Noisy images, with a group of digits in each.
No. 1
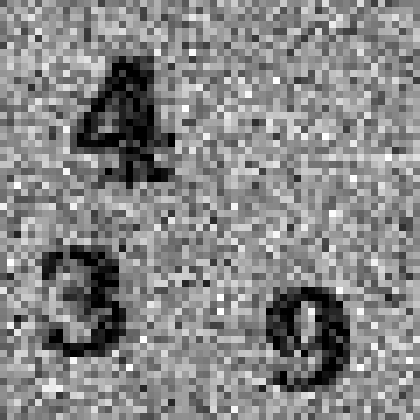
top left: dark 4; bottom left: dark 3; bottom right: dark 9
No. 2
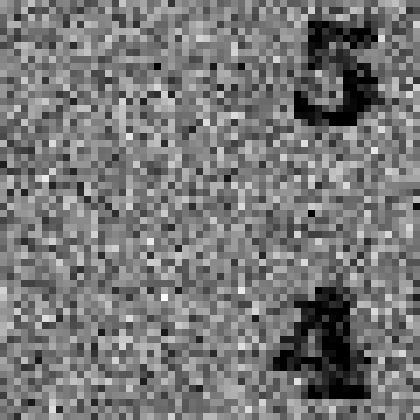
top right: dark 5; bottom right: dark 4
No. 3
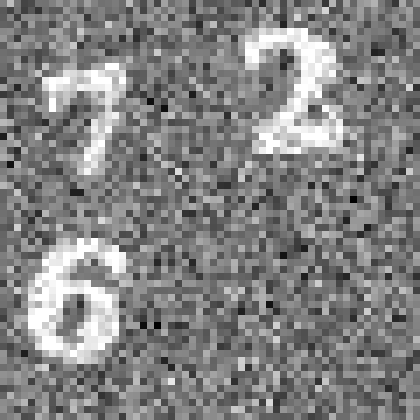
top left: light 7; top right: light 2; bottom left: light 6
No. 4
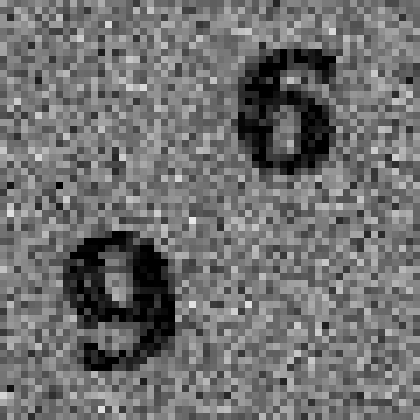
top right: dark 6; bottom left: dark 9
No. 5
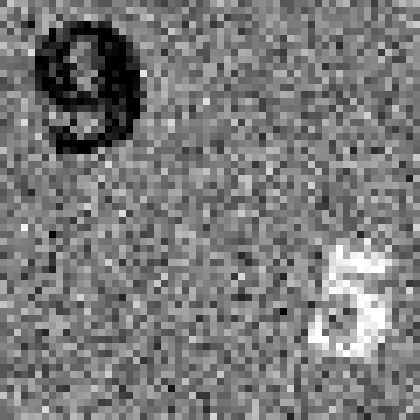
top left: dark 9; bottom right: light 5
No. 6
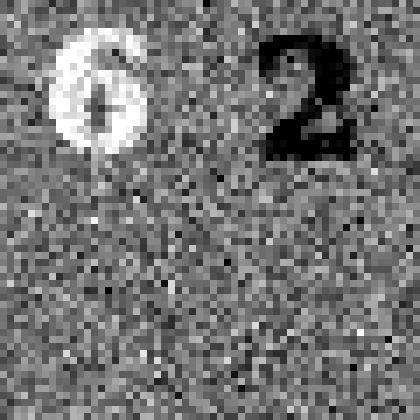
top left: light 6; top right: dark 2
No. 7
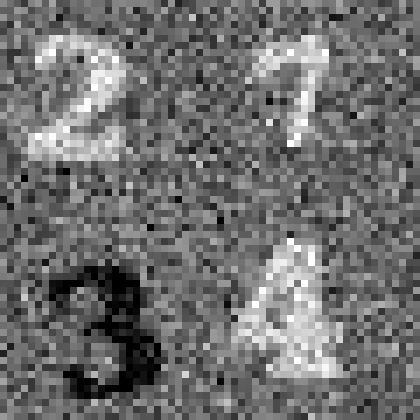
top left: light 2; top right: light 7; bottom left: dark 3; bottom right: light 4
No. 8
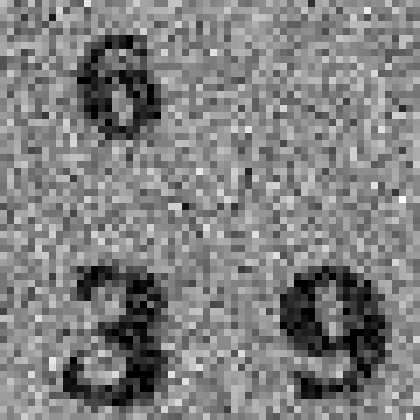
top left: dark 6; bottom left: dark 3; bottom right: dark 9
